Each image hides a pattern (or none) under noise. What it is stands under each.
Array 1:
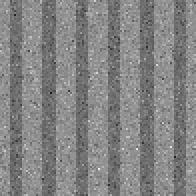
vertical stripes
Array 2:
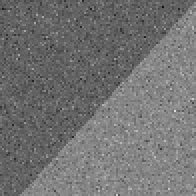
a sharp edge
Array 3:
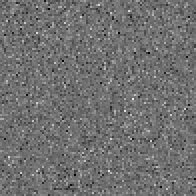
only noise
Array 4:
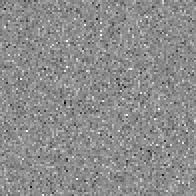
only noise
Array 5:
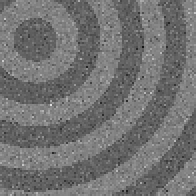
rings round one point
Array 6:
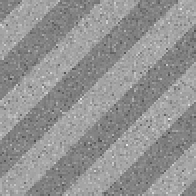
diagonal stripes
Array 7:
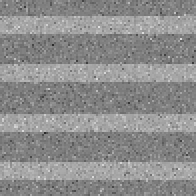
horizontal stripes
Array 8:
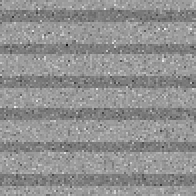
horizontal stripes
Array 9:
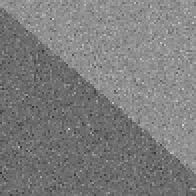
a sharp edge
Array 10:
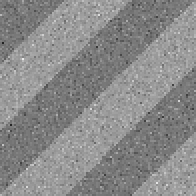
diagonal stripes
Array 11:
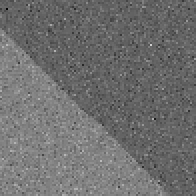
a sharp edge
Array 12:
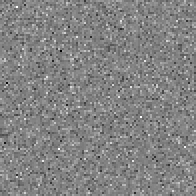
only noise
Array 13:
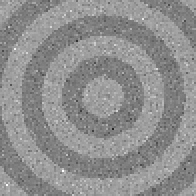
rings round one point
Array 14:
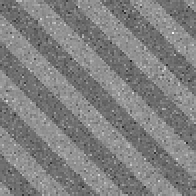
diagonal stripes
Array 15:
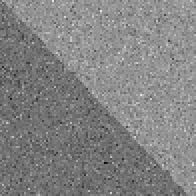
a sharp edge
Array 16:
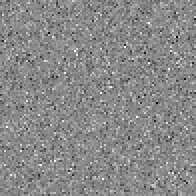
only noise
